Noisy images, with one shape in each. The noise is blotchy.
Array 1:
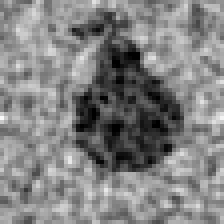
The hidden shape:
pear
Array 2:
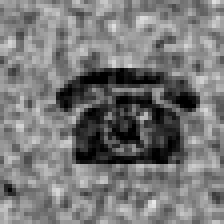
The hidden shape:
telephone
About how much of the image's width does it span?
two thirds
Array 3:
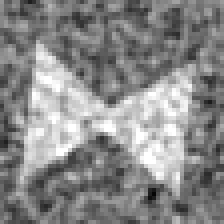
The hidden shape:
bow tie
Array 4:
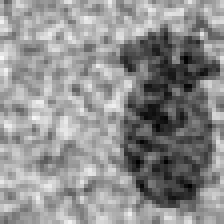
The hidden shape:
footprint
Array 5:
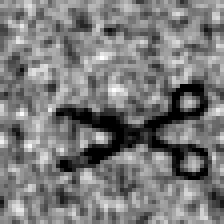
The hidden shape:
pair of scissors
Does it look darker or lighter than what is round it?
darker
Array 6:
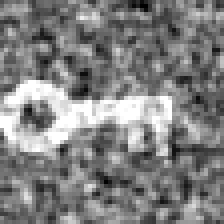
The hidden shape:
key
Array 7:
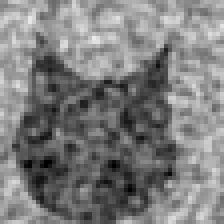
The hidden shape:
cat's head
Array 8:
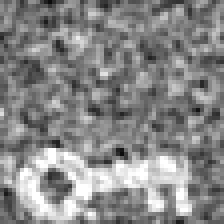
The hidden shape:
key
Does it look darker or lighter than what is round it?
lighter
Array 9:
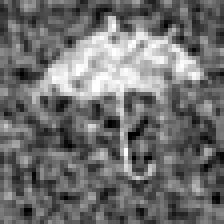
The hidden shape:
umbrella
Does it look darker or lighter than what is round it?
lighter
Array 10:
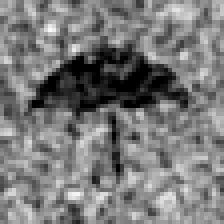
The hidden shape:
umbrella
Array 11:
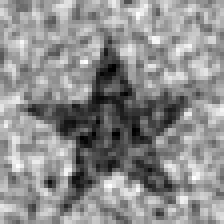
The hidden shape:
star
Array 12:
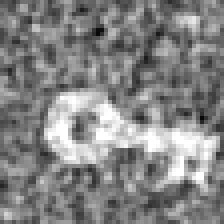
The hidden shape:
key
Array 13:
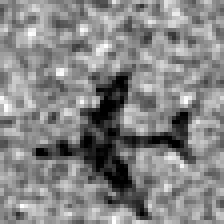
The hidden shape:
airplane
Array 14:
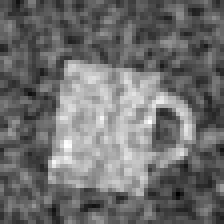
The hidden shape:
cup
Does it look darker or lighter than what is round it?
lighter
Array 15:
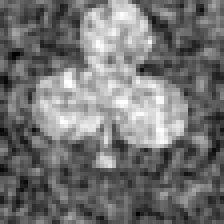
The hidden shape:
club
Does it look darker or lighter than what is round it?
lighter
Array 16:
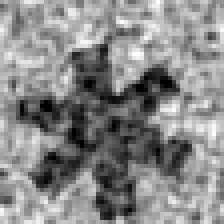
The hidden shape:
asterisk
